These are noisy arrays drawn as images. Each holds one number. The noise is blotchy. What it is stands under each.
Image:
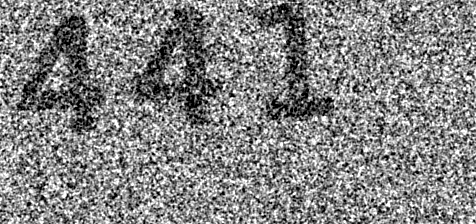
441
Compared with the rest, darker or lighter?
darker
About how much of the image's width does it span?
two thirds
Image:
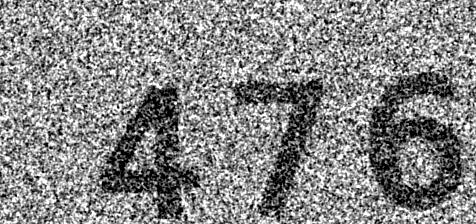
476
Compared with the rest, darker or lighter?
darker
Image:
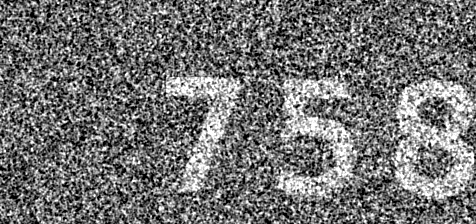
758
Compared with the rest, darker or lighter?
lighter
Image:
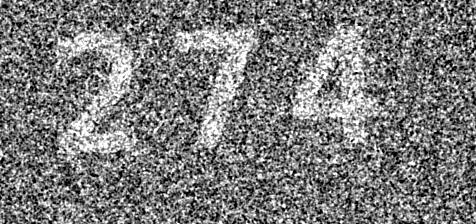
274
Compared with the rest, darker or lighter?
lighter
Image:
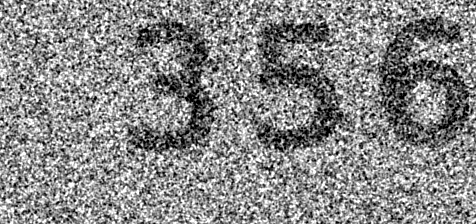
356
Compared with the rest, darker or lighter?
darker
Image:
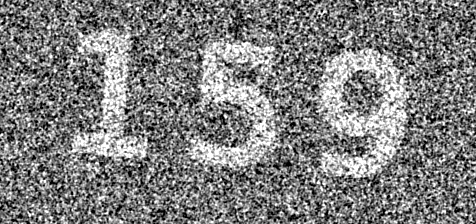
159
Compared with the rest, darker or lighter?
lighter
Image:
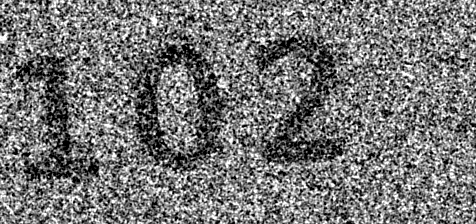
102
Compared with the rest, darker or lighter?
darker
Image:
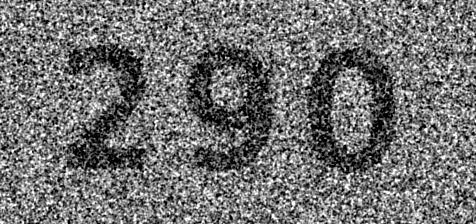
290
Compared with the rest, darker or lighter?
darker
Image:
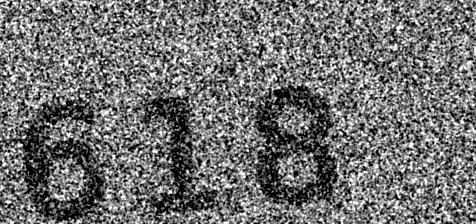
618
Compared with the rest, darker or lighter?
darker
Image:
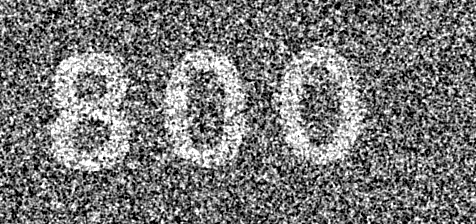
800
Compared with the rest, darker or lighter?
lighter
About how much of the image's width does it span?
two thirds
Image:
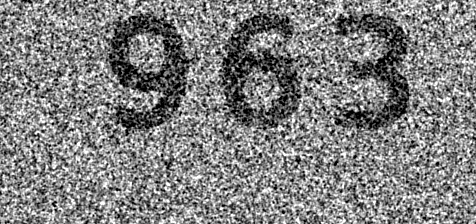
963
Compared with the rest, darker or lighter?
darker
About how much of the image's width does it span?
two thirds
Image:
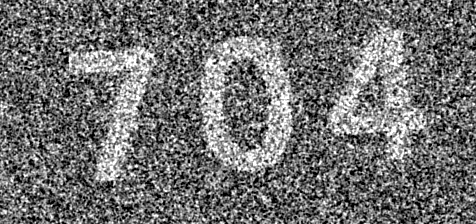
704
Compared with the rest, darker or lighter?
lighter
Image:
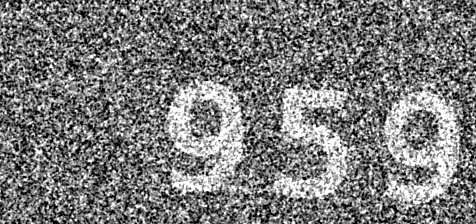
959
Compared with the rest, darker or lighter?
lighter
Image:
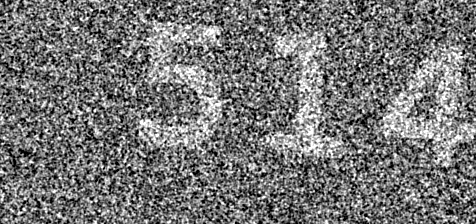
514
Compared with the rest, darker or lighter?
lighter
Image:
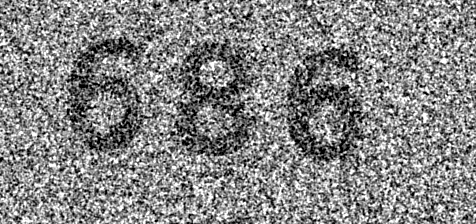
686
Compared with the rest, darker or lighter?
darker
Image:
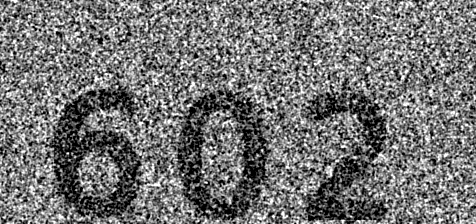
602
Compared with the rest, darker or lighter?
darker
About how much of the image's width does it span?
two thirds
